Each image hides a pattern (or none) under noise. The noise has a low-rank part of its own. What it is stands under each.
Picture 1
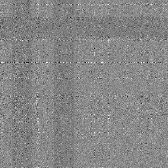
bands of rows crossing bands of columns
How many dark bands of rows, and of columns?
1 and 2
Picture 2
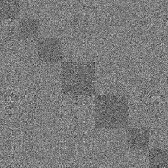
blocks along the diagonal
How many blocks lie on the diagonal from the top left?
7
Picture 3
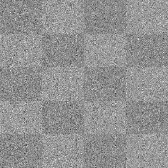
a checkerboard
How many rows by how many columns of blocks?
5 by 4
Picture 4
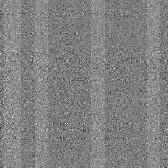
bands of columns
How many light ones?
4
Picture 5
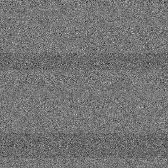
bands of rows
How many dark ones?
2
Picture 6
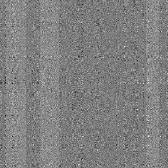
bands of columns
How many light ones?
3
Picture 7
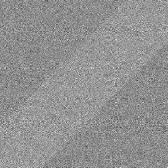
a diagonal band
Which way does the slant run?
bottom left to top right
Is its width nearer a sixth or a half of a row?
a half
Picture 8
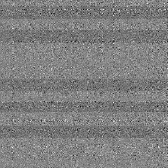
bands of rows
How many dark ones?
5
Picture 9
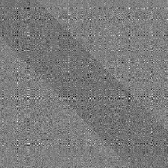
a diagonal band
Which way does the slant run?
top left to bottom right
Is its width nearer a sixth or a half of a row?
a half
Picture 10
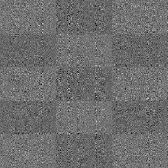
a checkerboard
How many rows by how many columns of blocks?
5 by 3
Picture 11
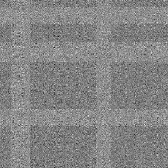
bands of rows crossing bands of columns
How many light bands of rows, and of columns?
3 and 2
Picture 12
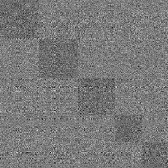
blocks along the diagonal
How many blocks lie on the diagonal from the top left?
5
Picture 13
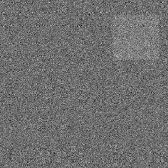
one block
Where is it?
top right
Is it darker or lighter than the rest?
lighter
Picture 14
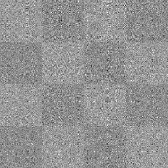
a checkerboard
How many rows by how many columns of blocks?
4 by 4
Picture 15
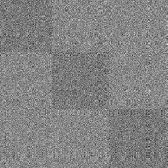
blocks along the diagonal
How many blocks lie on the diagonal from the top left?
3
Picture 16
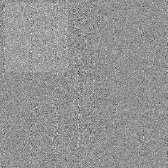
one block
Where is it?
top left
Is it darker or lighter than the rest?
lighter
